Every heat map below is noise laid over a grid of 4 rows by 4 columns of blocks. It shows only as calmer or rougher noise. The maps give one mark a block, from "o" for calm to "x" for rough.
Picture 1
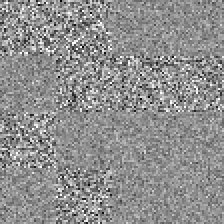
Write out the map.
x x o o
o x x x
x o o o
o x o o
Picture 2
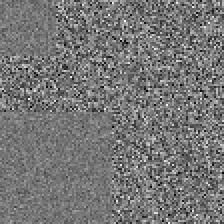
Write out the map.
o x x x
x x x x
o o x x
o o x x
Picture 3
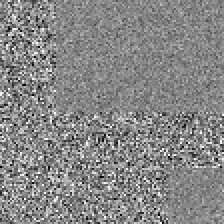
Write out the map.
x o o o
x o o o
x x x x
x x x o
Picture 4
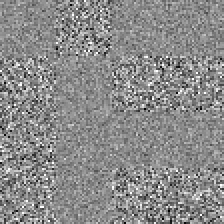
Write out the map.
o x o o
x o x x
x o o o
x o x x
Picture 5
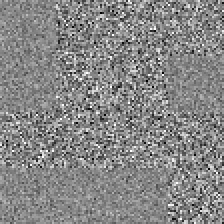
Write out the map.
o x x x
o x x o
x x x x
o o o x
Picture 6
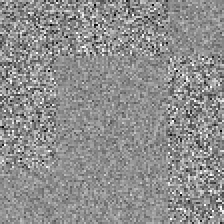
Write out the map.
x x x o
x o o x
x o o x
o o o x
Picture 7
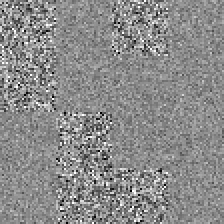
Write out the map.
x o x o
x o o o
o x o o
o x x o
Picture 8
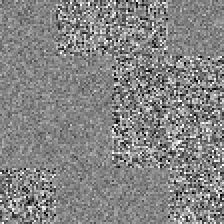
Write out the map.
o x x o
o o x x
o o x x
x o o x
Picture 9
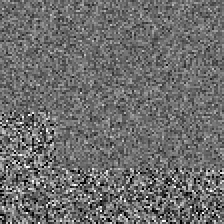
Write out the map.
o o o o
o o o o
x o o o
x x x x
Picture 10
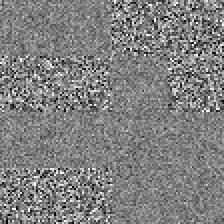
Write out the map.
o o x x
x x o x
o o o o
x x o o
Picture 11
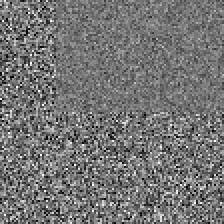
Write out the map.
x o o o
x o o o
x x x x
x x x x
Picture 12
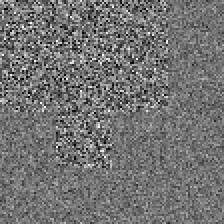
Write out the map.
x x x o
x x x o
o x o o
o o o o
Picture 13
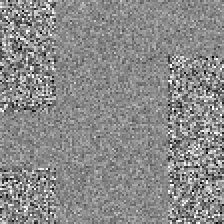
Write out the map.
x o o o
x o o x
o o o x
x o o x
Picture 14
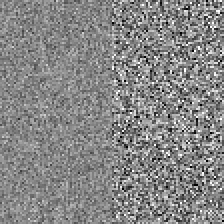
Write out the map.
o o x x
o o x x
o o x x
o o x x
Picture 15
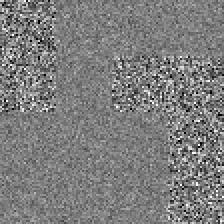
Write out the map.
x o o o
x o x x
o o o x
o o o x
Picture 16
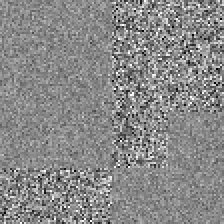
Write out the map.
o o x x
o o x x
o o x o
x x o o
